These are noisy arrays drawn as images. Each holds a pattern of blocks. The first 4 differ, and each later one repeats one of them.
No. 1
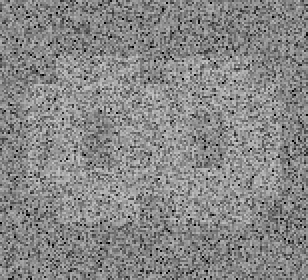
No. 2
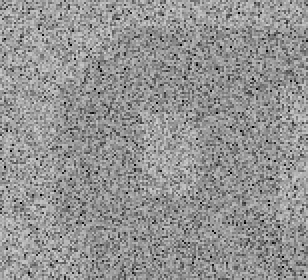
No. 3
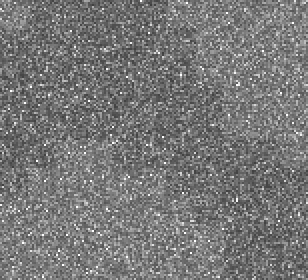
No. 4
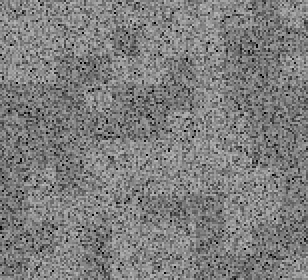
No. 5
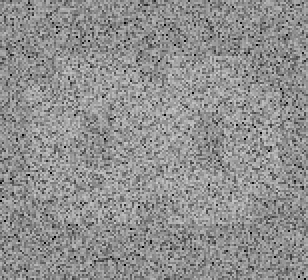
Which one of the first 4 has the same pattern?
1
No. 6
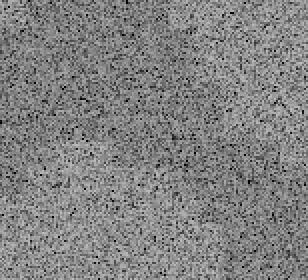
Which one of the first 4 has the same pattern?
3
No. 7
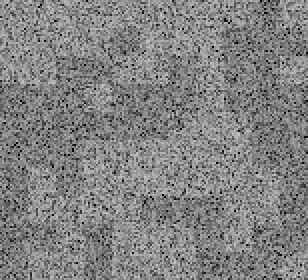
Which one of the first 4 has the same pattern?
4
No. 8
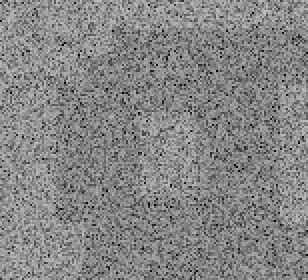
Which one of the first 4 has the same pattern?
2
